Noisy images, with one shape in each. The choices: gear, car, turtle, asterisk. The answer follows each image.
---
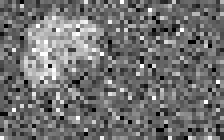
car
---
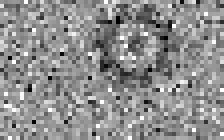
gear
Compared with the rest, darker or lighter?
darker
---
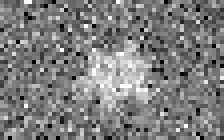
turtle
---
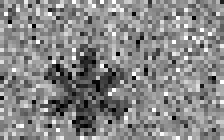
asterisk
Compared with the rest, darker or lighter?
darker
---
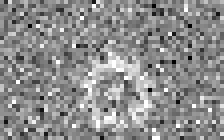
gear
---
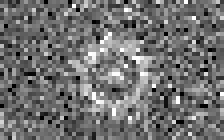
gear
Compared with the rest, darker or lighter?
lighter
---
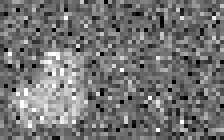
car
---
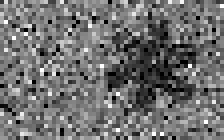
asterisk
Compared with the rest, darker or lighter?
darker
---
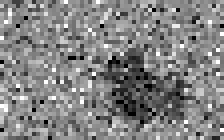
car
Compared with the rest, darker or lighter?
darker
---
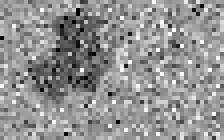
car
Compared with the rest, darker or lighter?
darker
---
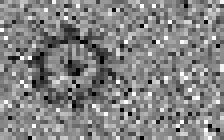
gear
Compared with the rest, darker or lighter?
darker
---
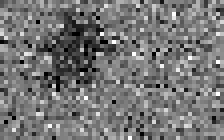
turtle
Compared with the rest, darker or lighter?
darker
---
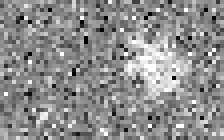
turtle
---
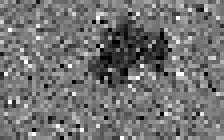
car
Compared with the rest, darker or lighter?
darker
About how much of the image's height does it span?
half
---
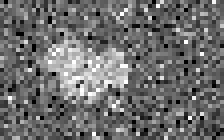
car
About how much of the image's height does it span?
half
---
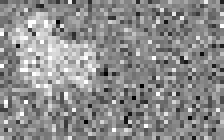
car
